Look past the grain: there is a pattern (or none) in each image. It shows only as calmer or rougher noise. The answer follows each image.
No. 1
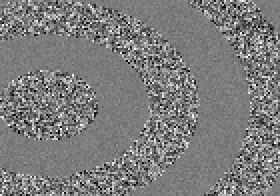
rings round one point
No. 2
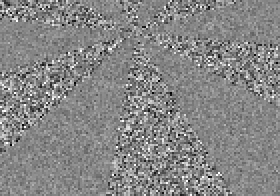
spokes from one point
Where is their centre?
top middle
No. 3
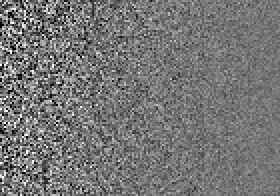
a smooth slope
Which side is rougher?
left
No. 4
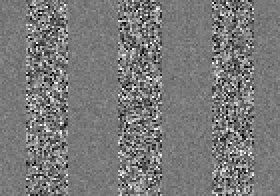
vertical stripes
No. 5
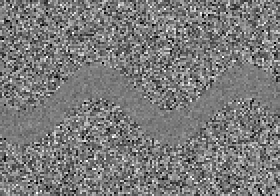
a wavy band
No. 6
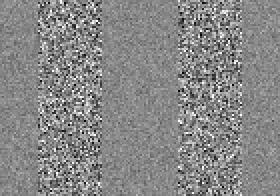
vertical stripes
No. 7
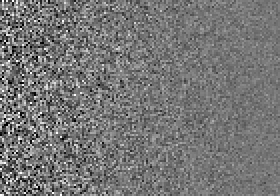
a smooth slope
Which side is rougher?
left
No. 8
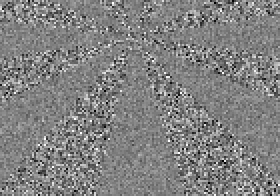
spokes from one point
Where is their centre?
top middle
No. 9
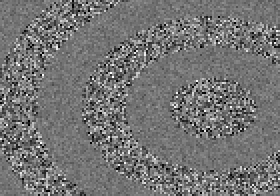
rings round one point
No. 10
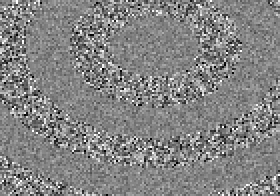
rings round one point
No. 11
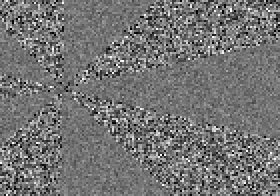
spokes from one point
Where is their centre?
middle left
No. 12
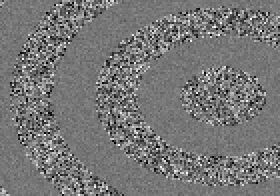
rings round one point
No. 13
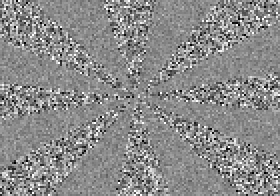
spokes from one point
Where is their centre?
centre
